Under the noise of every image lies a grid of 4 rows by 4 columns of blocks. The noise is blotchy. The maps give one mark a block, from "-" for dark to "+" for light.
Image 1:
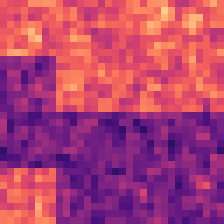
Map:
+ + + +
- + + +
- - - -
+ - - -
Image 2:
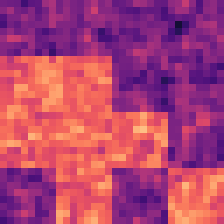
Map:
- - - -
+ + - -
+ + + -
- + - +
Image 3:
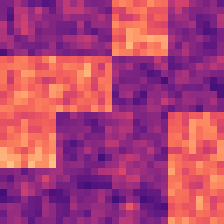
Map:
- - + -
+ + - -
+ - - +
- - - +
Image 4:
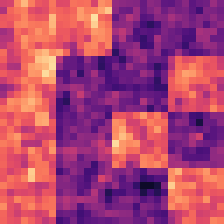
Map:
+ + - -
+ - - +
+ - + -
+ - - +
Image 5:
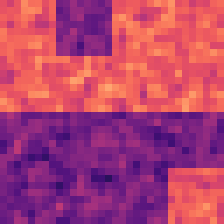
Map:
+ - + +
+ + + +
- - - -
- - - +
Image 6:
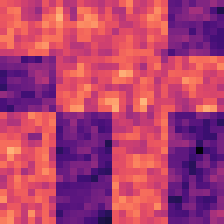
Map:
+ + + -
- + + +
+ - + -
+ - + -
